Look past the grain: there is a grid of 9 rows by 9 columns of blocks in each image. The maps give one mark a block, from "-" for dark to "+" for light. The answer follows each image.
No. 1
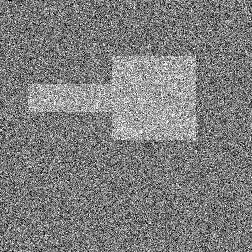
---------
---------
----+++--
-++++++--
----+++--
---------
---------
---------
---------
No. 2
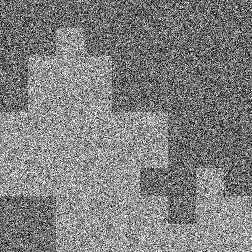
---------
--+------
-+++-----
-+++-----
++++++---
++++++---
+++++--+-
--++++-++
--+++++++
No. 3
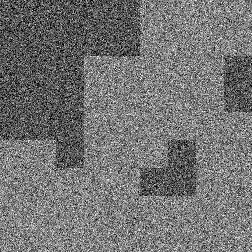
-----++++
-----++++
---+++++-
---+++++-
---++++++
++-+++-++
+++++--++
+++++++++
+++++++++
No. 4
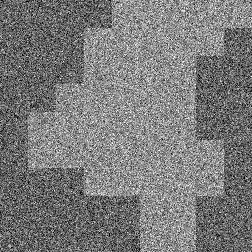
----+++++
---+++++-
---++++--
--+++++--
-++++++--
-+++++++-
---+++++-
-----++--
-----++--
